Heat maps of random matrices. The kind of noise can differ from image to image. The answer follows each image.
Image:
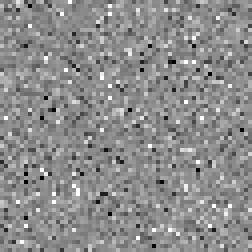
heavy tails
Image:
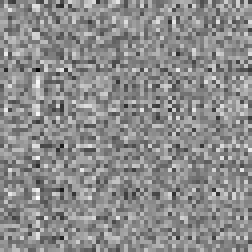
low rank plus noise
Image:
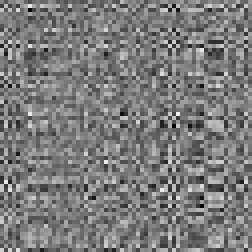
low rank plus noise
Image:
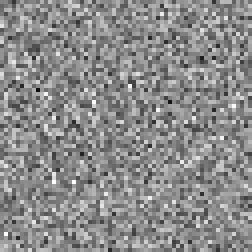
independent entries
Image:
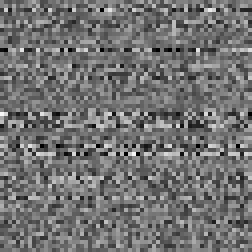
rows of uneven size
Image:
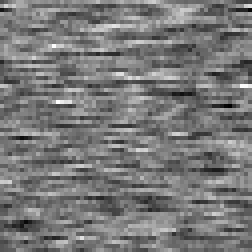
streaked along the rows
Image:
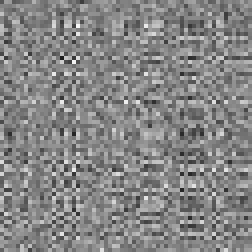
low rank plus noise
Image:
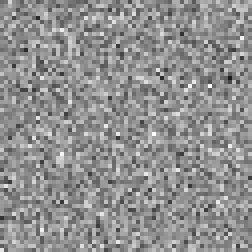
independent entries
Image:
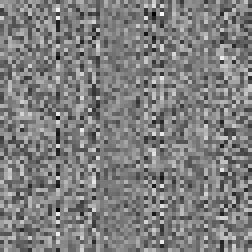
columns of uneven size
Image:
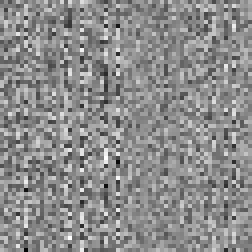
columns of uneven size
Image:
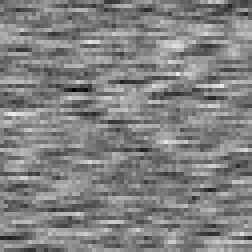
streaked along the rows
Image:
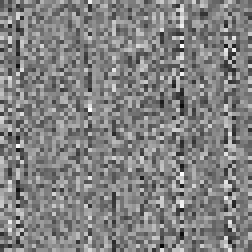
columns of uneven size
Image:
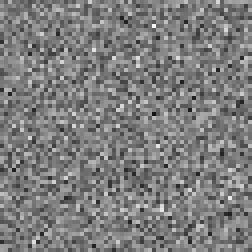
independent entries
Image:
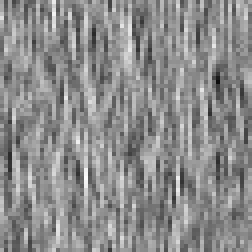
streaked along the columns
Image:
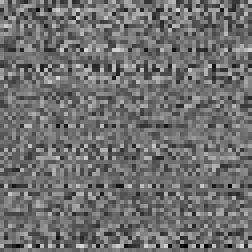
rows of uneven size
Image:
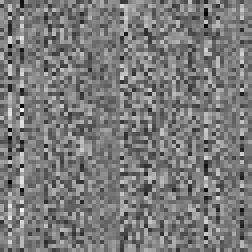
columns of uneven size
